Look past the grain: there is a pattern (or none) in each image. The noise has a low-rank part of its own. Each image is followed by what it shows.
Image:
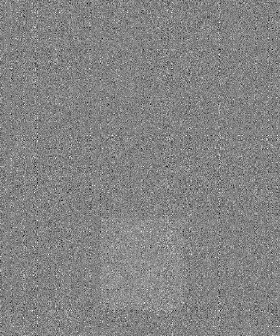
one block
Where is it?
bottom middle
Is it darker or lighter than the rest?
lighter
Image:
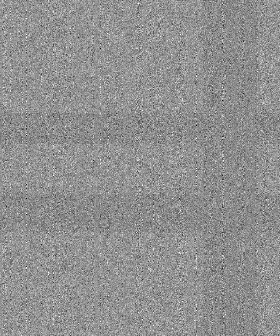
bands of rows crossing bands of columns
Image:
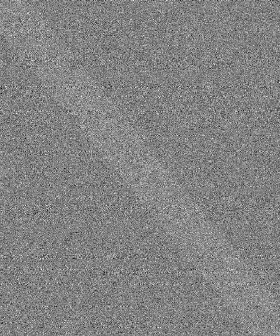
a diagonal band
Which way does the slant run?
top left to bottom right
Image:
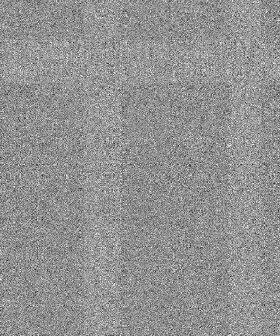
bands of rows crossing bands of columns
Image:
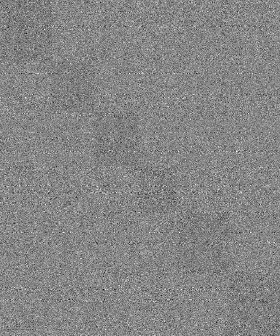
blocks along the diagonal
